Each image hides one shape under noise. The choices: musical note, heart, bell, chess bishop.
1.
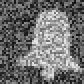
light bell
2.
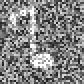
light musical note
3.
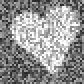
light heart
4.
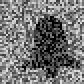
dark bell
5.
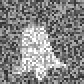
light bell
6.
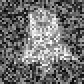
light bell
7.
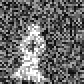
light chess bishop
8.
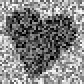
dark heart
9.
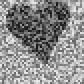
dark heart
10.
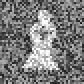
light chess bishop
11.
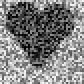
dark heart
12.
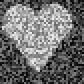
light heart
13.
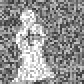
light chess bishop
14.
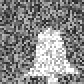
light bell
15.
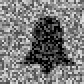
dark bell
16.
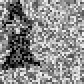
dark chess bishop
